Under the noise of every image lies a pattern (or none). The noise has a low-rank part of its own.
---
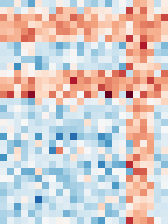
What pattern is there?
bands of rows crossing bands of columns
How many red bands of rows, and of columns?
2 and 1
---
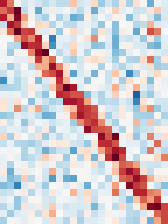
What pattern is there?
a diagonal band
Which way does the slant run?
top left to bottom right
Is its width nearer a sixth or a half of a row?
a sixth
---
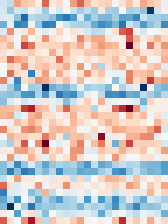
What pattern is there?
bands of rows
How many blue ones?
4
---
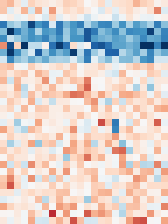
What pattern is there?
one band of rows
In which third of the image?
top
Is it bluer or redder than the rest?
bluer
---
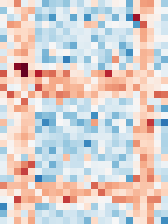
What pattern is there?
bands of rows crossing bands of columns
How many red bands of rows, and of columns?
2 and 2
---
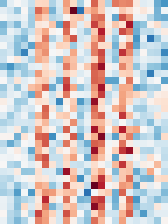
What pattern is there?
bands of columns
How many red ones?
4
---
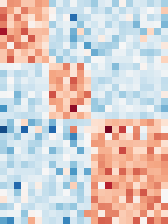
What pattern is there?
blocks along the diagonal
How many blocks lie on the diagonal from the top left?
3
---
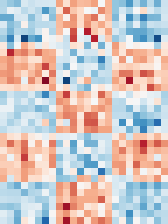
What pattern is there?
a checkerboard
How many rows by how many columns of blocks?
5 by 3
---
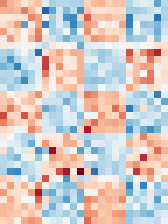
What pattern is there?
a checkerboard
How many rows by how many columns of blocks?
5 by 4
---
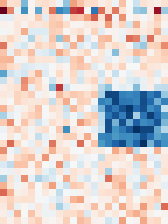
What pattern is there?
one block
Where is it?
middle right
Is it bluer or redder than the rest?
bluer
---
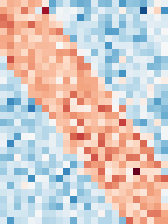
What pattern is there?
a diagonal band
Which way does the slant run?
top left to bottom right
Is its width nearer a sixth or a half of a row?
a half
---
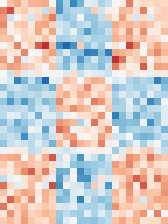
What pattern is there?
a checkerboard
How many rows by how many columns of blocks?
3 by 3
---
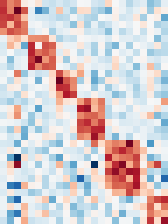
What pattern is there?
blocks along the diagonal
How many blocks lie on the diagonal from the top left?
6
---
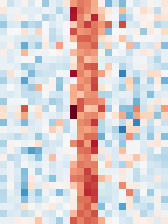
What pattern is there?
one band of columns
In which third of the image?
middle
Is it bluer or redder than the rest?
redder
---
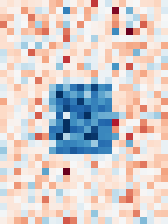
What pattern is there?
one block
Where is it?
centre
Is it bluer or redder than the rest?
bluer
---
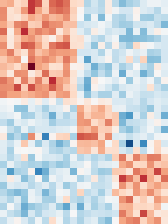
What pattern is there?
blocks along the diagonal
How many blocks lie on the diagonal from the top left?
3
